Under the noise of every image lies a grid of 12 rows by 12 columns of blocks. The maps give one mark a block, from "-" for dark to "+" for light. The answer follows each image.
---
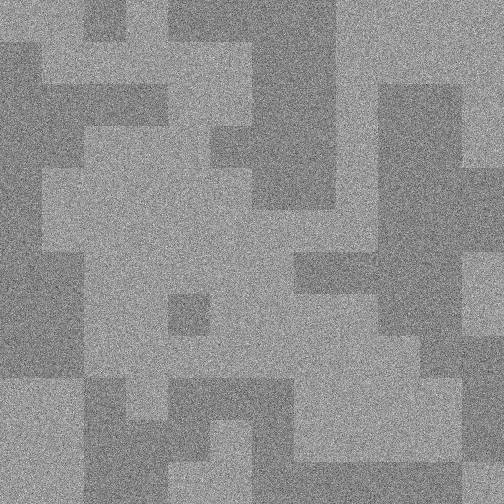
++-+----++++
-+++++--++++
----++--+--+
--+++---+--+
-+++++--+---
-++++++++---
--+++++----+
--++-++++--+
--++++++++--
++-+---++++-
++---+-++++-
++--++-----+
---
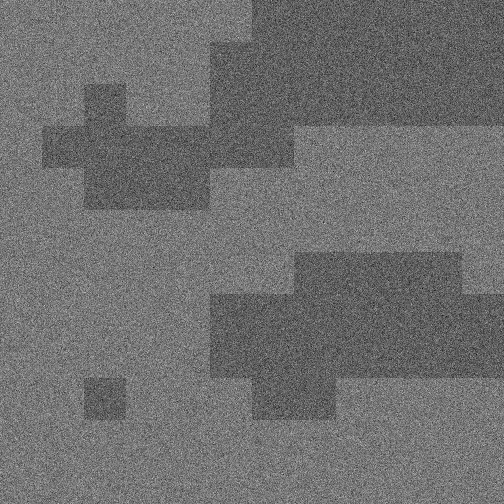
++++++------
+++++-------
++-++-------
+------+++++
++---+++++++
++++++++++++
+++++++----+
+++++-------
+++++-------
++-+++--++++
++++++++++++
++++++++++++
